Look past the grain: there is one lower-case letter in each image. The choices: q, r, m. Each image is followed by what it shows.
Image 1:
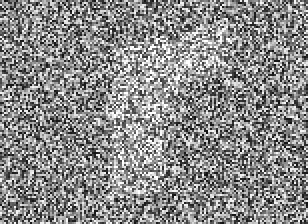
light r
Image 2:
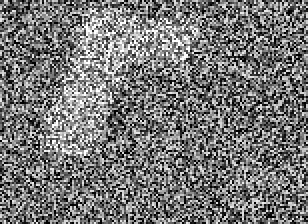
light r
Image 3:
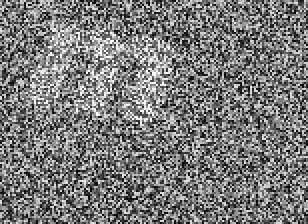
light m
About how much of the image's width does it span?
half
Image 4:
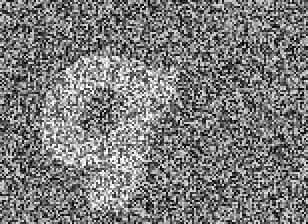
light q
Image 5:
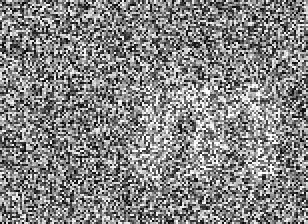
light m
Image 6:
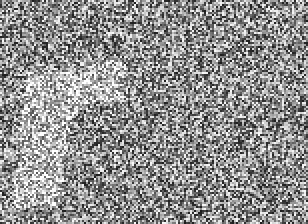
light r
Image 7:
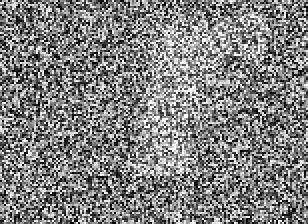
light r
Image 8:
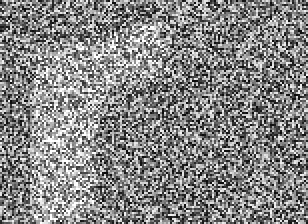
light r
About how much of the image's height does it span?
nearly all
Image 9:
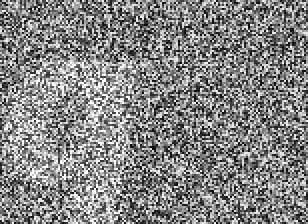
light q
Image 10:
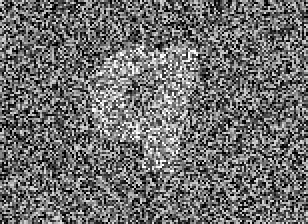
light q
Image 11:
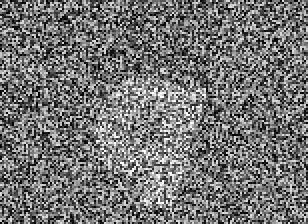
light q
